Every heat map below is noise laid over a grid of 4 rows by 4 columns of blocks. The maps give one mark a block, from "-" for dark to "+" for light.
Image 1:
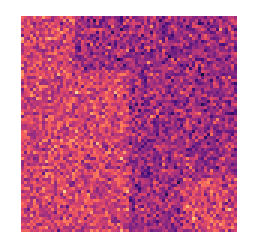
+ - - -
+ + - -
+ + - -
+ + - +
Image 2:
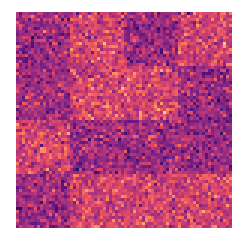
- + - +
- + + -
+ - - -
- + + +
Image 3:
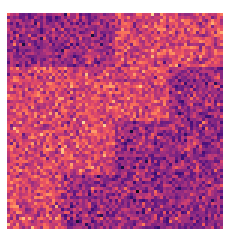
- - + +
+ + + -
+ + - -
+ - - -
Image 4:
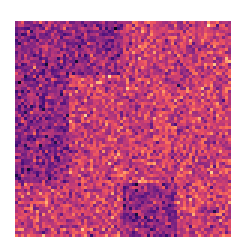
- - + +
- + + +
- + + +
+ + - +
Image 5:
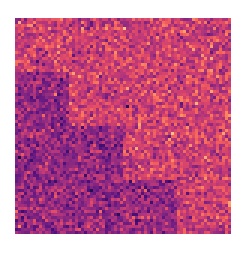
+ + + +
- + + +
- - + +
- - - +
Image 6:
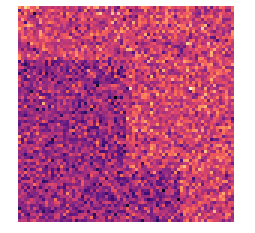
+ + + +
- - + +
- - + +
- - - +
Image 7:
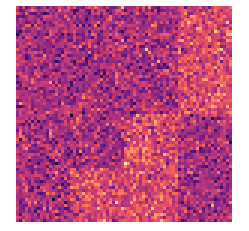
- - - +
- - - +
- - + -
- + + -
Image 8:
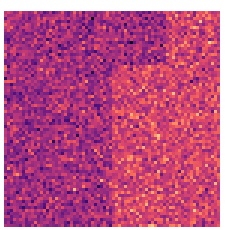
- - - +
- - + +
- - + +
- - + +
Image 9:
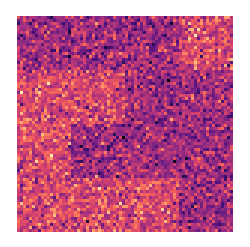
- - - +
+ + - -
+ - - -
+ + + -
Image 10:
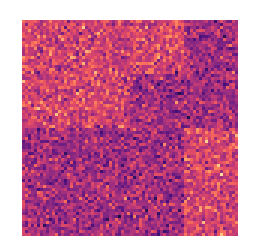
+ + + -
+ + - -
- - - +
- - - +
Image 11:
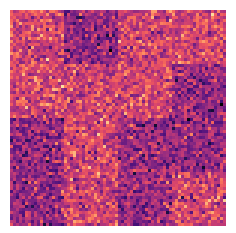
+ - + +
+ + + -
- + - -
- + - +
